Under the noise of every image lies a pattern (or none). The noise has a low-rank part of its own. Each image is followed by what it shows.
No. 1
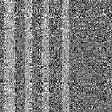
bands of columns
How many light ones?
4
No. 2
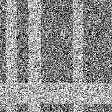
bands of rows crossing bands of columns
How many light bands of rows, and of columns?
1 and 3
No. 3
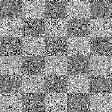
a checkerboard
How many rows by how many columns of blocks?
6 by 5
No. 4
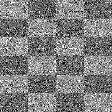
a checkerboard
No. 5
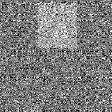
one block
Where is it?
top middle
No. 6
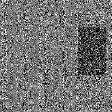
one block
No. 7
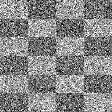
a checkerboard
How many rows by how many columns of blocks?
6 by 4
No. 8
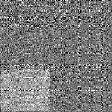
one block
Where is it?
bottom left
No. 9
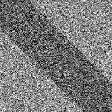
a diagonal band
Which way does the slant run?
top left to bottom right
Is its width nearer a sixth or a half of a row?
a half
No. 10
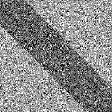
a diagonal band
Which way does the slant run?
top left to bottom right
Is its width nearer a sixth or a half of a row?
a half
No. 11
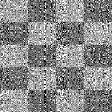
a checkerboard
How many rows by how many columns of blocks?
5 by 4
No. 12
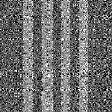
bands of columns
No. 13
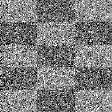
a checkerboard
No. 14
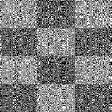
a checkerboard
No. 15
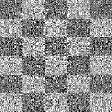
a checkerboard
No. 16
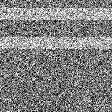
bands of rows
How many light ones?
2
